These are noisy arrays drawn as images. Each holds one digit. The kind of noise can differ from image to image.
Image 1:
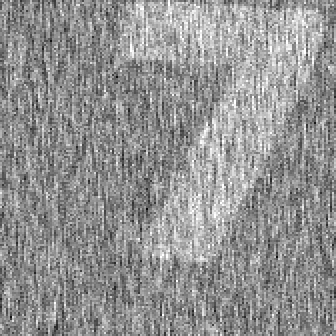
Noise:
streaked along the columns
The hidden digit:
7
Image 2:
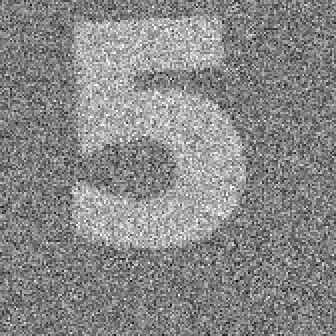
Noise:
low rank plus noise
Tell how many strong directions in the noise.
one
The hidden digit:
5
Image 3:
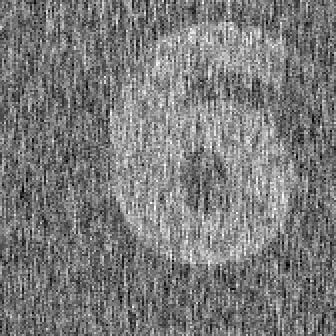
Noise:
streaked along the columns
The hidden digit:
6
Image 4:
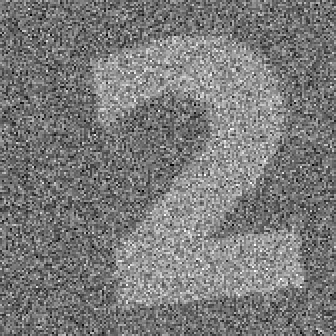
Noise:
independent entries
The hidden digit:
2
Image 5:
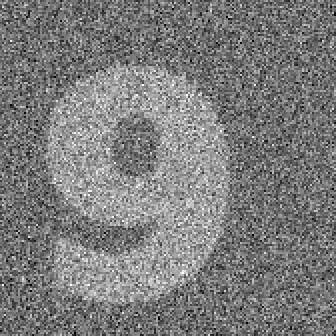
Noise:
low rank plus noise
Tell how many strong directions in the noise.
two
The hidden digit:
9
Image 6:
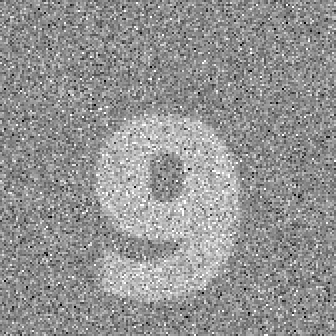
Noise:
heavy tails
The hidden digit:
9
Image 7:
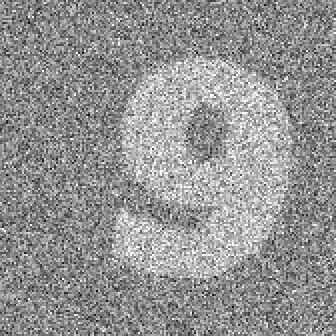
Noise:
low rank plus noise
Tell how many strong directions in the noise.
one
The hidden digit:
9
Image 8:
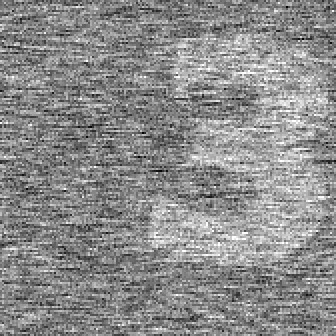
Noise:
streaked along the rows
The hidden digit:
3
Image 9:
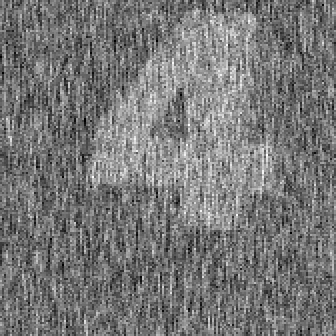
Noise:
streaked along the columns
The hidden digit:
4
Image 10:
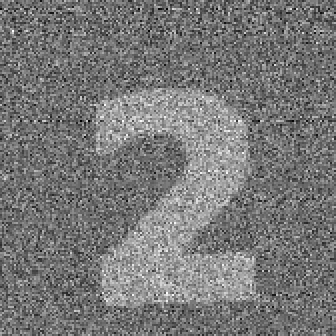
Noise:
rows of uneven size
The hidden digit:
2
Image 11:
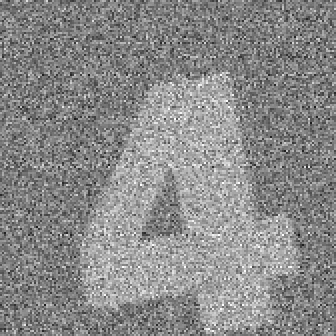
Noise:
rows of uneven size
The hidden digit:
4
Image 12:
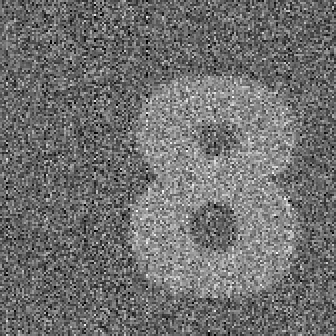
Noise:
columns of uneven size
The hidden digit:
8
